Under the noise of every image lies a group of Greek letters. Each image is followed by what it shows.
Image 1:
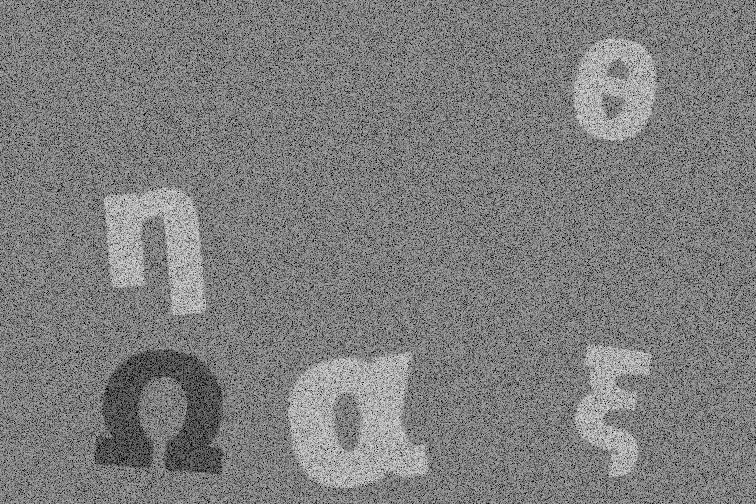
top right: light theta; middle left: light eta; bottom left: dark omega; bottom middle: light alpha; bottom right: light xi
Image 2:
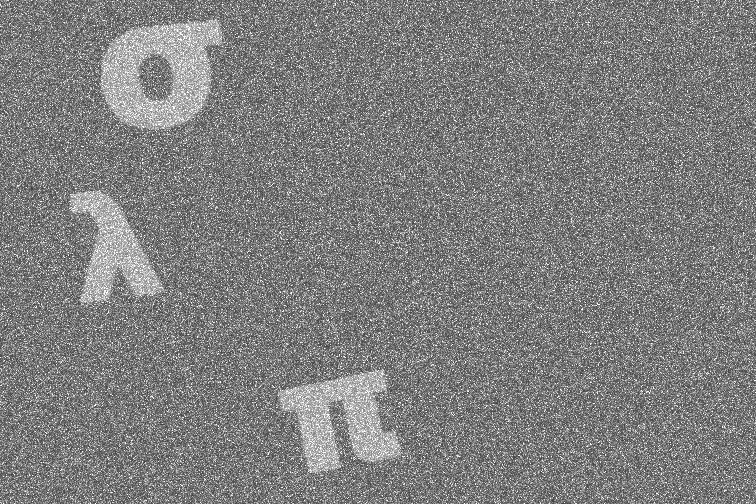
top left: light sigma; middle left: light lambda; bottom middle: light pi
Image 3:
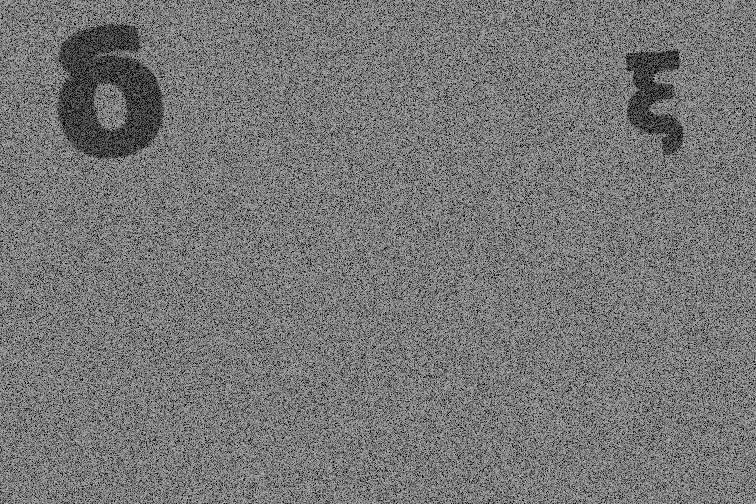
top left: dark delta; top right: dark xi
